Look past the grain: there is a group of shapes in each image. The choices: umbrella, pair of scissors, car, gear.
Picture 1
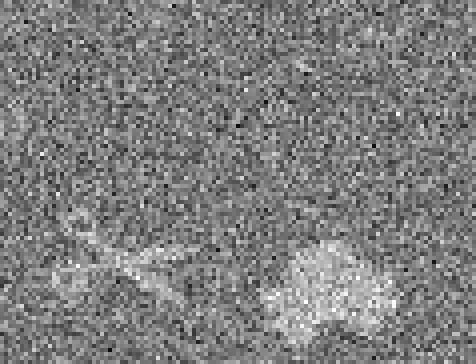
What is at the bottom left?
pair of scissors
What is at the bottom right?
car
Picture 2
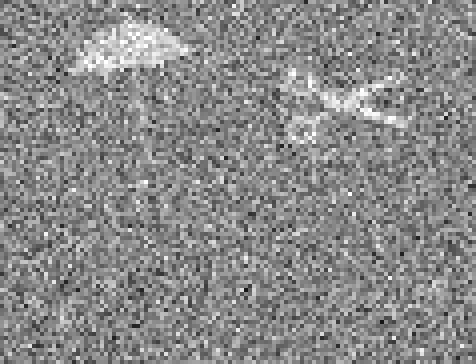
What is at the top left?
umbrella
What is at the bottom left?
nothing
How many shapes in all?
2
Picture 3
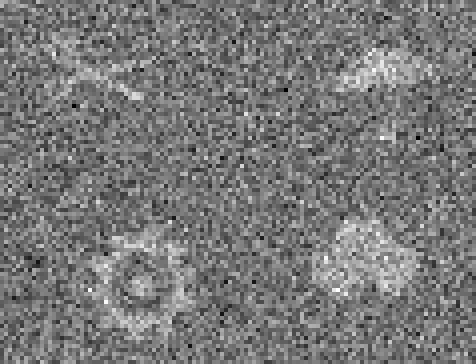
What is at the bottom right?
car
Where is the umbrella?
top right
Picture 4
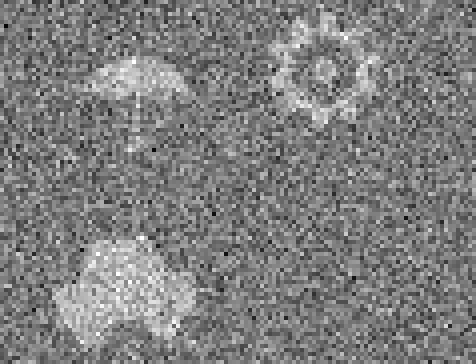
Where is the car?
bottom left
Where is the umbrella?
top left
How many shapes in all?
3
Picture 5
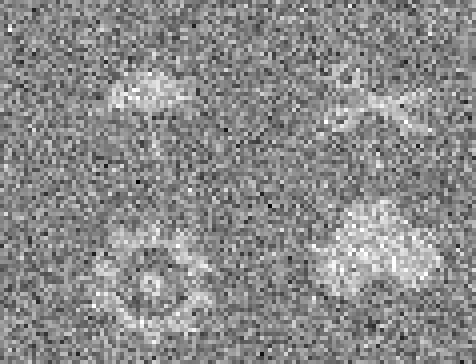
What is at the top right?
pair of scissors
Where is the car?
bottom right
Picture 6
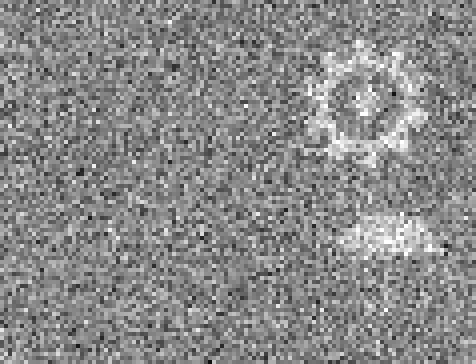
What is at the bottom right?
umbrella
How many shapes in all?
2
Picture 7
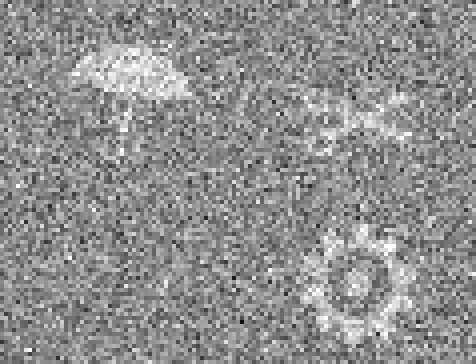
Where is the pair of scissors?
top right
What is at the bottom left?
nothing
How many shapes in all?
3
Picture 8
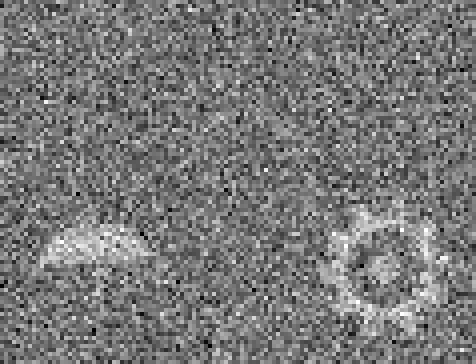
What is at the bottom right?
gear
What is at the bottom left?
umbrella
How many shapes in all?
2
